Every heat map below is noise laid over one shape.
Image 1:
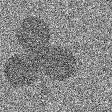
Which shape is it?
club
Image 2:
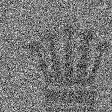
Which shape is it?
chess queen
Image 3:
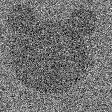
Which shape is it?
bear's head
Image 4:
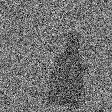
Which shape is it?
bottle
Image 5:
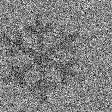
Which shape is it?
snowflake
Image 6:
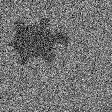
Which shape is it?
turtle
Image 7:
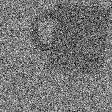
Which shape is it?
cup
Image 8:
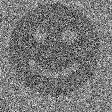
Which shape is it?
smiling face
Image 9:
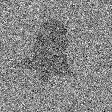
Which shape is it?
bell
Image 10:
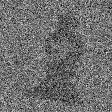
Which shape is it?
chess bishop
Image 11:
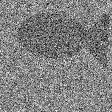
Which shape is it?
fish
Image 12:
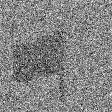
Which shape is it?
flag
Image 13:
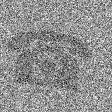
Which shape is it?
telephone
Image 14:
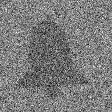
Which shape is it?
bell
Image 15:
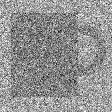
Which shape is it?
cup
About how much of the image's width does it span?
nearly all
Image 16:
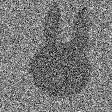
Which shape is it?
rabbit's head
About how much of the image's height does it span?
nearly all
